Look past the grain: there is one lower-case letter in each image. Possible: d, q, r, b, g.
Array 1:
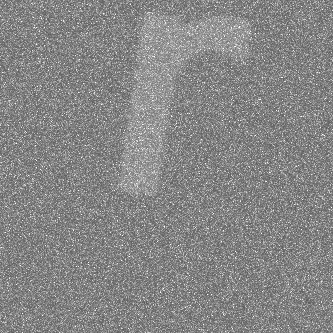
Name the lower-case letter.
r
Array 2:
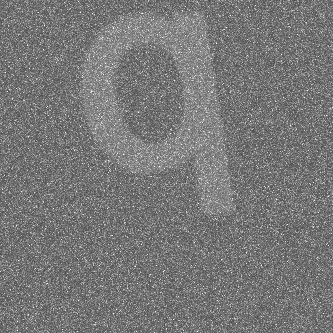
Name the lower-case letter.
q
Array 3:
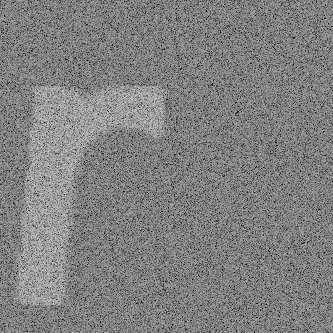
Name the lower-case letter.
r
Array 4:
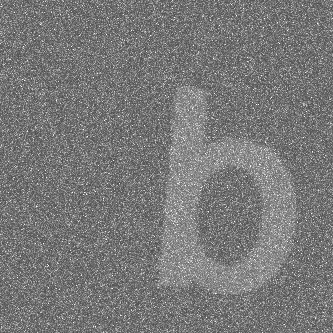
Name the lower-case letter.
b
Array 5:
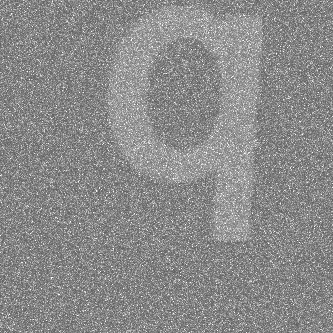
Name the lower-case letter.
q
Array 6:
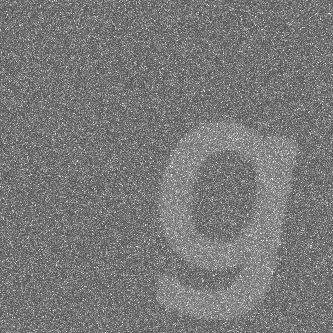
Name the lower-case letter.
g
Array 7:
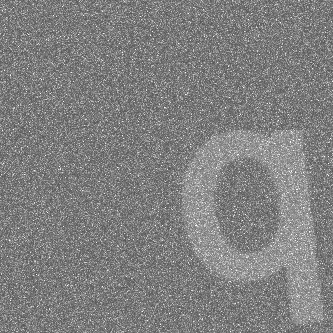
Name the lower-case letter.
q
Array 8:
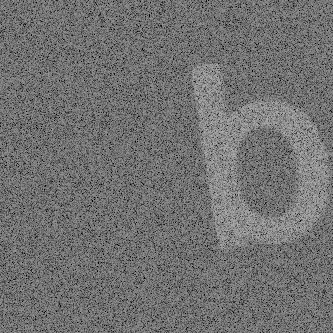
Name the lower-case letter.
b
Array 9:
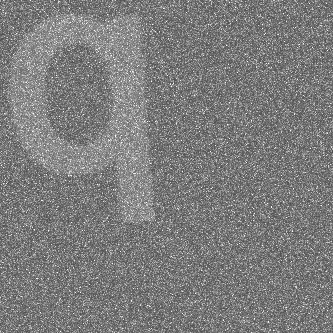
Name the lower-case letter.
q
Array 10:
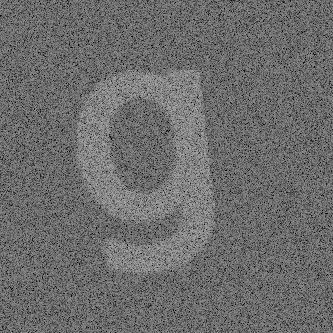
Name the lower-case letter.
g
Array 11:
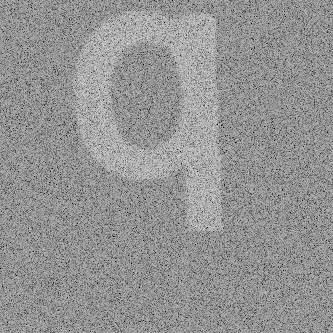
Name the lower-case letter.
q
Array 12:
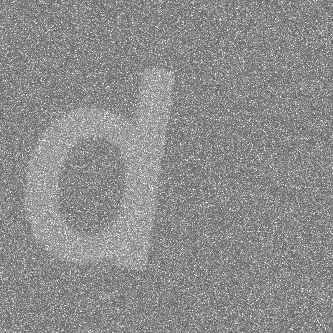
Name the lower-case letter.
d
